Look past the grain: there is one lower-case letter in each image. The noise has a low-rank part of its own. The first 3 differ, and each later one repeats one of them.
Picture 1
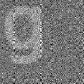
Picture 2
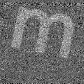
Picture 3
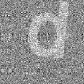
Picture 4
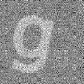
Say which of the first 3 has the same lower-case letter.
1
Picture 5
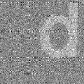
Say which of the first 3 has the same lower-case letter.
3
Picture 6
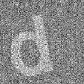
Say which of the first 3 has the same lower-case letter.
3
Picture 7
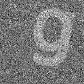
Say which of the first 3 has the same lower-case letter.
1
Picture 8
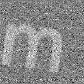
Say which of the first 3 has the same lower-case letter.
2
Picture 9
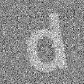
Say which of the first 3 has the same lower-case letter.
3
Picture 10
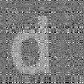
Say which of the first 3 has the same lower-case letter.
3
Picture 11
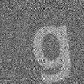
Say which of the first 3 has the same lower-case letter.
1
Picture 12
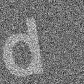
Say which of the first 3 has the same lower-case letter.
3
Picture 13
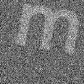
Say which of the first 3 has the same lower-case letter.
2
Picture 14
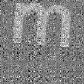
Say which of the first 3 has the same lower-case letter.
2
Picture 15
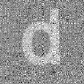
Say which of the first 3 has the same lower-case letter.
3
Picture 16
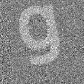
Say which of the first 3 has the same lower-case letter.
1
